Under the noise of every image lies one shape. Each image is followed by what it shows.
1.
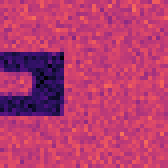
dark square with a notch, middle left
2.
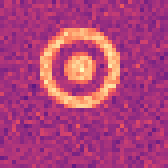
light bullseye
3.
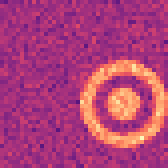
light bullseye
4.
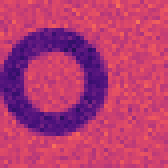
dark ring
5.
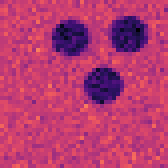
dark three dots
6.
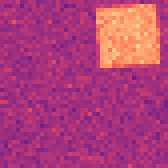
light square, top right
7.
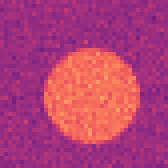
light disc
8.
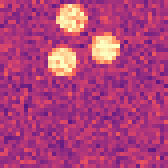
light three dots, top middle
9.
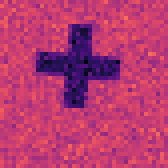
dark cross
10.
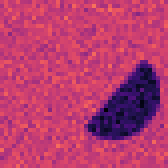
dark half disc
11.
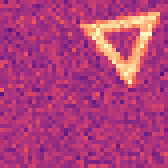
light triangle frame
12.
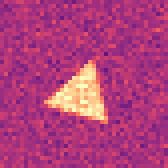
light triangle, centre
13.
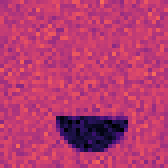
dark half disc, bottom middle
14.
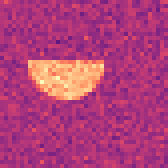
light half disc
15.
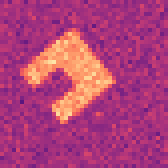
light square with a notch
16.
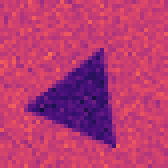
dark triangle
